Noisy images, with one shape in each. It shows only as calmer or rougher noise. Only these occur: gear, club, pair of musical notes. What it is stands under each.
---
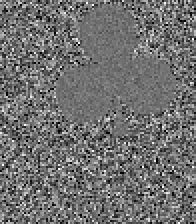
club
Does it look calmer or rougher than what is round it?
calmer
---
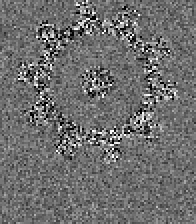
gear
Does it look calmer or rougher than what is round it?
rougher
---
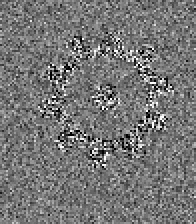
gear
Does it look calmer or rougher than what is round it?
rougher
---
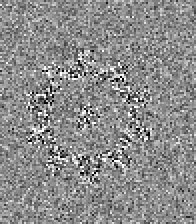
gear
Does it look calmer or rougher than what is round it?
rougher
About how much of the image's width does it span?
two thirds
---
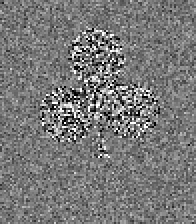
club
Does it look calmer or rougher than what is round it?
rougher
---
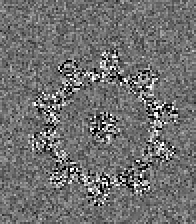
gear
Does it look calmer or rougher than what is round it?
rougher
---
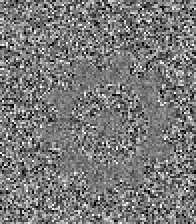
gear
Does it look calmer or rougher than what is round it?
calmer
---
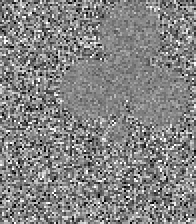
club
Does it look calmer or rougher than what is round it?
calmer
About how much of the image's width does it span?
two thirds
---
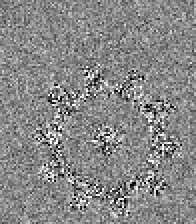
gear
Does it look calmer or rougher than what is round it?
rougher
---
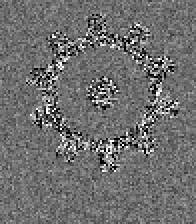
gear
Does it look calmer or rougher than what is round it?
rougher
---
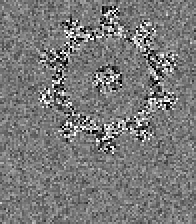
gear
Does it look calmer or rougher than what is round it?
rougher
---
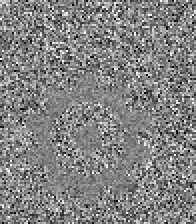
gear
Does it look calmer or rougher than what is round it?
calmer
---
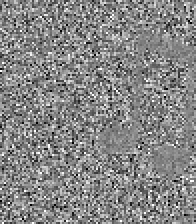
pair of musical notes
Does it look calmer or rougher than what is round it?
calmer
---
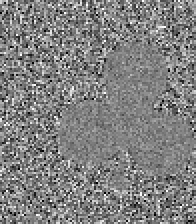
club
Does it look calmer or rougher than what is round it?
calmer
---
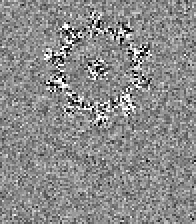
gear
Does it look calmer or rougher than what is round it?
rougher
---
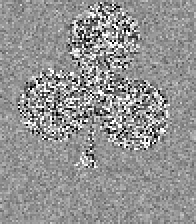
club
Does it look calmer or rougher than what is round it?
rougher
